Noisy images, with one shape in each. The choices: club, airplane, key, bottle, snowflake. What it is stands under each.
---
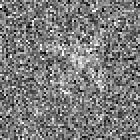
airplane
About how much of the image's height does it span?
half
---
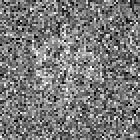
snowflake
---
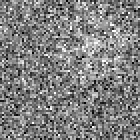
snowflake
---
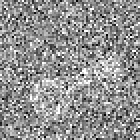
key
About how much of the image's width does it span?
two thirds
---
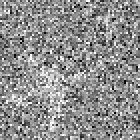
airplane
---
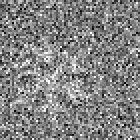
snowflake
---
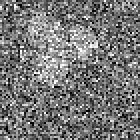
club
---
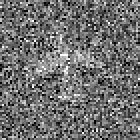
airplane
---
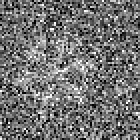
snowflake
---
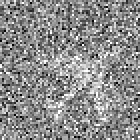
airplane
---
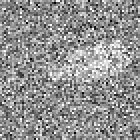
bottle
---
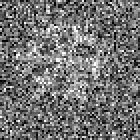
snowflake
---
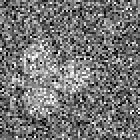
club
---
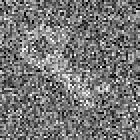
key
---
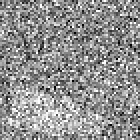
bottle
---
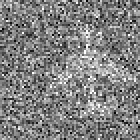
airplane
